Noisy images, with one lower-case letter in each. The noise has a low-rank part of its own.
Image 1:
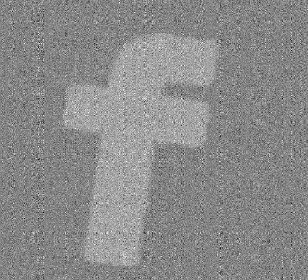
f
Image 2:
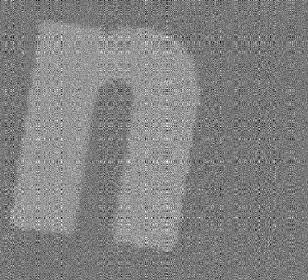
n
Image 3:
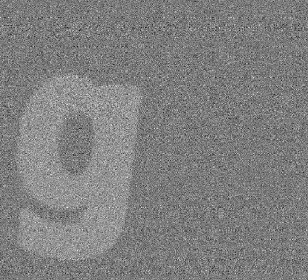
g
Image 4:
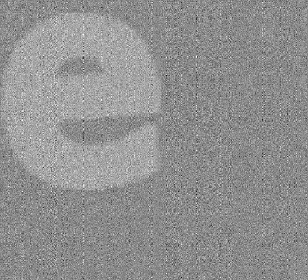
e
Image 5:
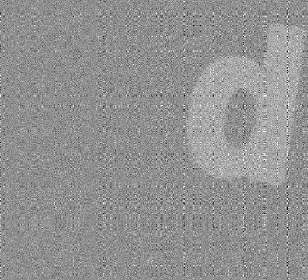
d
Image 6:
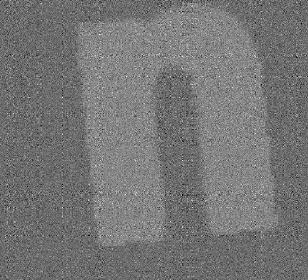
n
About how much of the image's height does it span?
nearly all
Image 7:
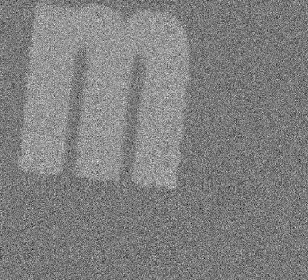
m
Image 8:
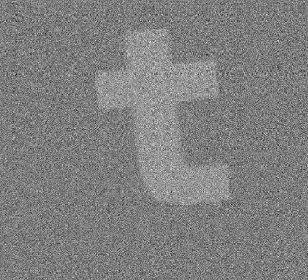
t
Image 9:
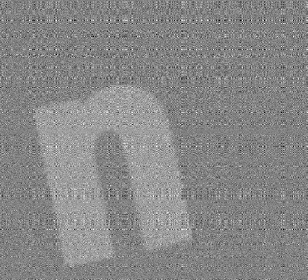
n
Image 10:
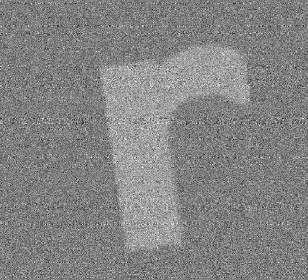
r
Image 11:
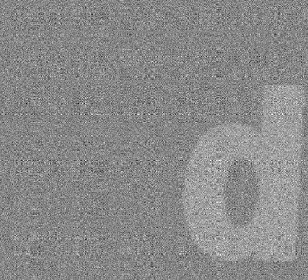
d
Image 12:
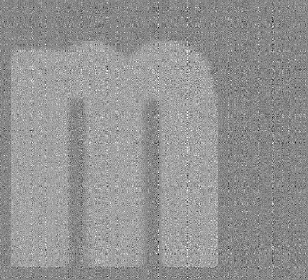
m
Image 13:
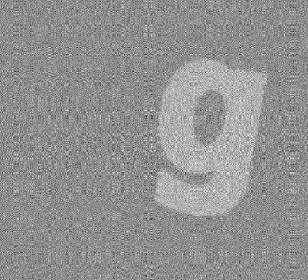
g
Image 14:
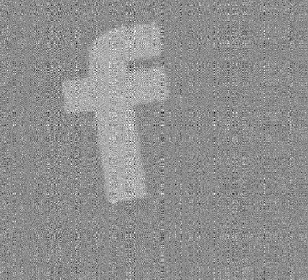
f
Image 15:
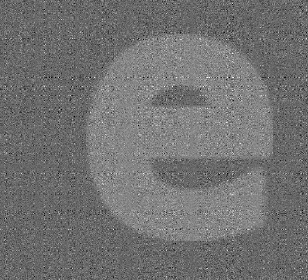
e
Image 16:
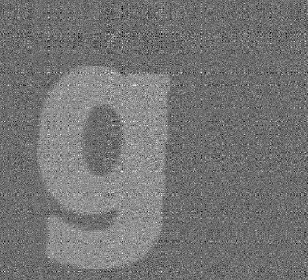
g
